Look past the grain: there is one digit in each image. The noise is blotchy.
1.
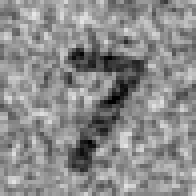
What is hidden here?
dark 7
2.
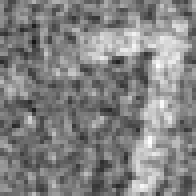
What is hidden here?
light 7
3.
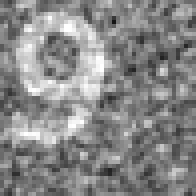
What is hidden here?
light 9
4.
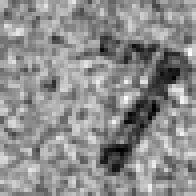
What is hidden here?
dark 7
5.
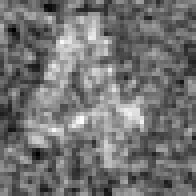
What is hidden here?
light 4
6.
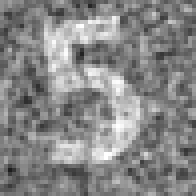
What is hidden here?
light 5
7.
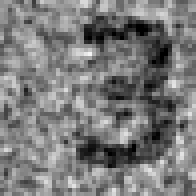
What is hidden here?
dark 3
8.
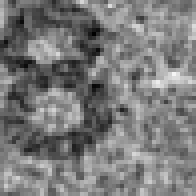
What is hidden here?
dark 8
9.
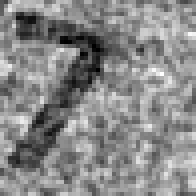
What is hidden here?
dark 7
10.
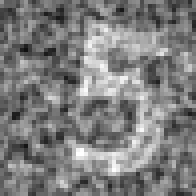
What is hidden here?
light 5
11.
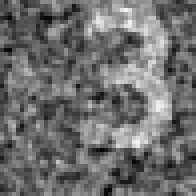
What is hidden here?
light 3
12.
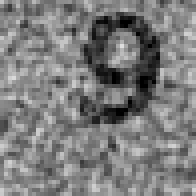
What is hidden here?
dark 9
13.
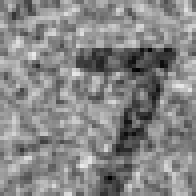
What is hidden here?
dark 7
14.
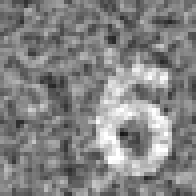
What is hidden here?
light 6
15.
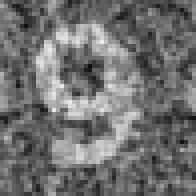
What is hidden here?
light 9
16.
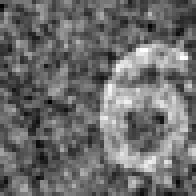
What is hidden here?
light 6
